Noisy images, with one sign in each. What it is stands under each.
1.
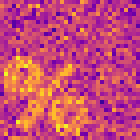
percent sign
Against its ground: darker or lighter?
lighter
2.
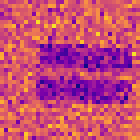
equals sign
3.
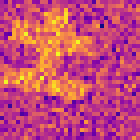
plus-minus sign
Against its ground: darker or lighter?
lighter
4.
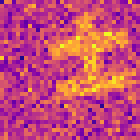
plus-minus sign
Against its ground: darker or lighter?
lighter
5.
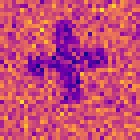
plus sign
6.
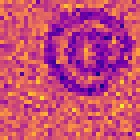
at sign
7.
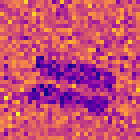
equals sign
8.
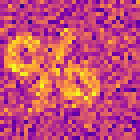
percent sign
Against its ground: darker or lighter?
lighter
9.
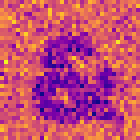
ampersand
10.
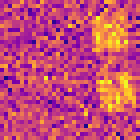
colon
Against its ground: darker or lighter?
lighter
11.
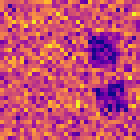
colon
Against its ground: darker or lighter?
darker
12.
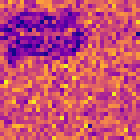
approximately sign
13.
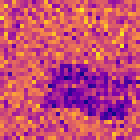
approximately sign
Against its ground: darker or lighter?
darker
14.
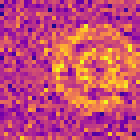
at sign
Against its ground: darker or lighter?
lighter
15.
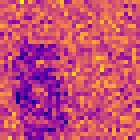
section sign
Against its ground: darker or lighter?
darker
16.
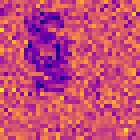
section sign
